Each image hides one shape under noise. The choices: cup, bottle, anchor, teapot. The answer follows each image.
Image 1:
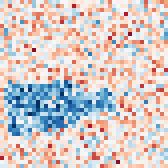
bottle
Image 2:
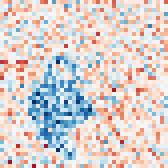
teapot
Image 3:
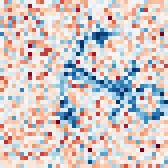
anchor
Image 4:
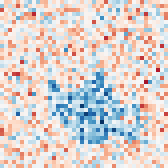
teapot
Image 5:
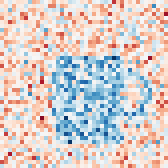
cup
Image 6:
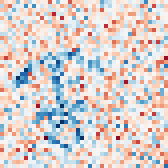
anchor
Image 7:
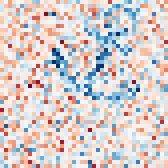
anchor
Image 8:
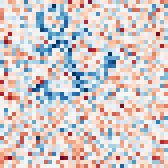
anchor
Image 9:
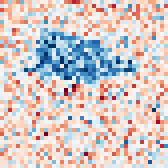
bottle
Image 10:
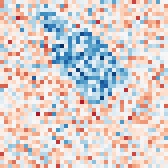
bottle
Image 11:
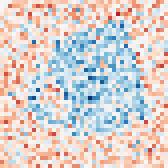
cup
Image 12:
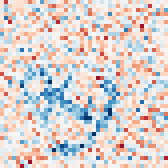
anchor
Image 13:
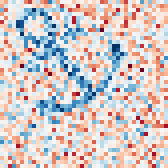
anchor
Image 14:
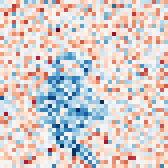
teapot
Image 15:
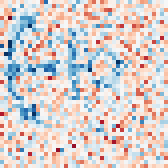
anchor
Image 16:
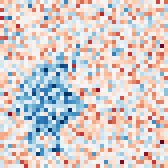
teapot
